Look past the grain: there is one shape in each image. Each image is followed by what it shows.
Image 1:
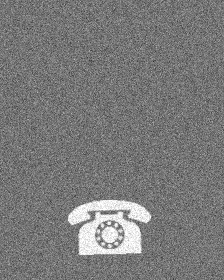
telephone
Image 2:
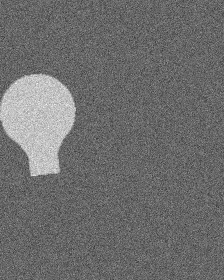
light bulb
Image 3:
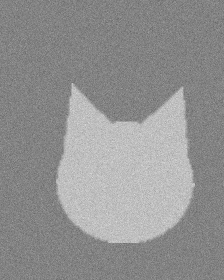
cat's head
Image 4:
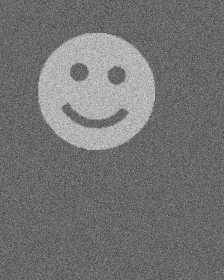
smiling face
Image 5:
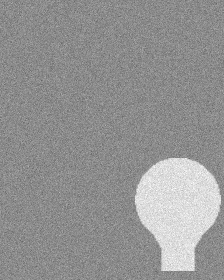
light bulb
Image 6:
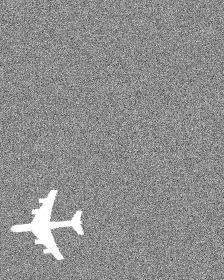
airplane
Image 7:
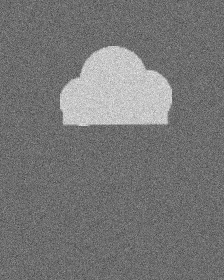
cloud
